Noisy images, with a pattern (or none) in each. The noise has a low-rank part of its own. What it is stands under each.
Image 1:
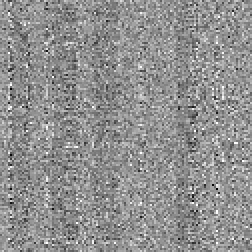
bands of columns
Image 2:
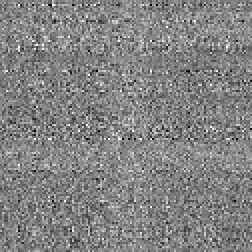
bands of rows crossing bands of columns
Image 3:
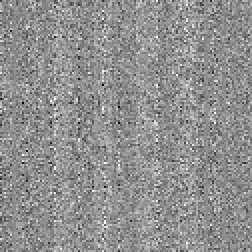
bands of columns
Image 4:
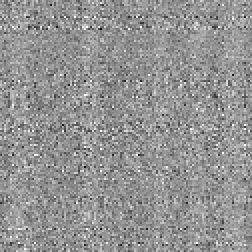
bands of columns
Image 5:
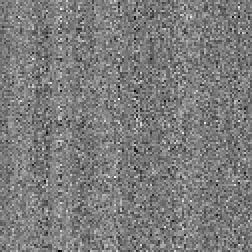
bands of columns
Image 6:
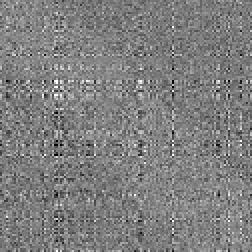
a diagonal band
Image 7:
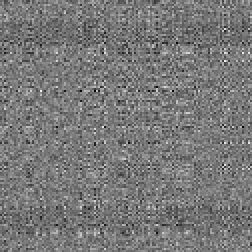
bands of rows
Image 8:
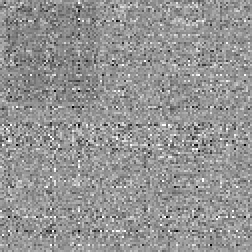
one block
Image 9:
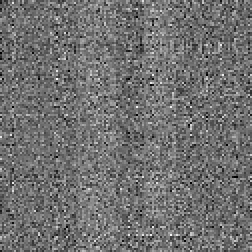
bands of columns
